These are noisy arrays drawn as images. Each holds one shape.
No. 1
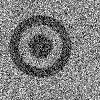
bullseye
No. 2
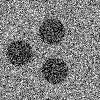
three dots
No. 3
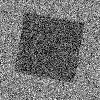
square
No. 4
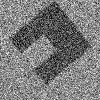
square with a notch
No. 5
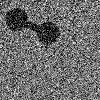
dumbbell
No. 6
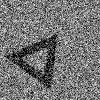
triangle frame
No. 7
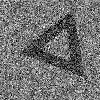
triangle frame
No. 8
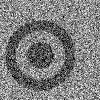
bullseye
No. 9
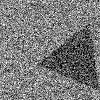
triangle
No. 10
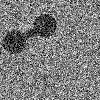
dumbbell
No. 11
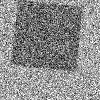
square
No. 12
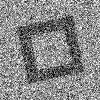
square frame
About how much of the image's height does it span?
two thirds
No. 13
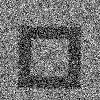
square frame
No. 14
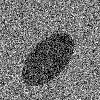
ellipse
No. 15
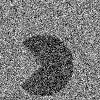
disc with a wedge cut out
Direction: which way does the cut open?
left
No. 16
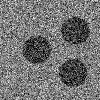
three dots
